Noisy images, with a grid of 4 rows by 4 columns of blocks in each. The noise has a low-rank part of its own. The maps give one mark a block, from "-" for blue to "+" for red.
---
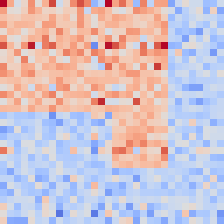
+ + + -
+ + + -
- - + -
- - - -
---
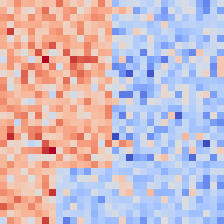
+ + - -
+ + - -
+ + - -
+ - - -
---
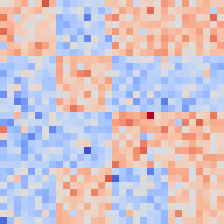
+ - + +
- + - -
- - + +
- + - +
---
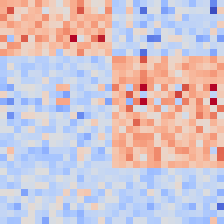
+ + - -
- - + +
- - + +
- - - -
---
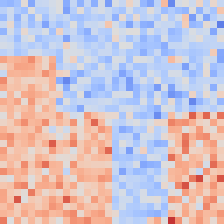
- - - -
+ - - -
+ + - +
+ + - +
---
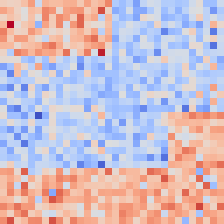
+ + - -
- - - -
- - - +
+ + + +
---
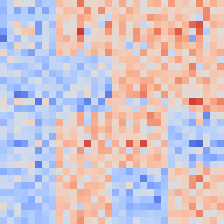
- + + +
- - + +
- + + -
- + - +
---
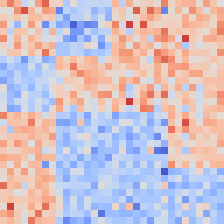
+ - + +
- + + +
+ - - +
+ - - -
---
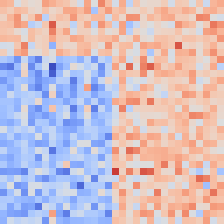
+ + + +
- - + +
- - + +
- - + +
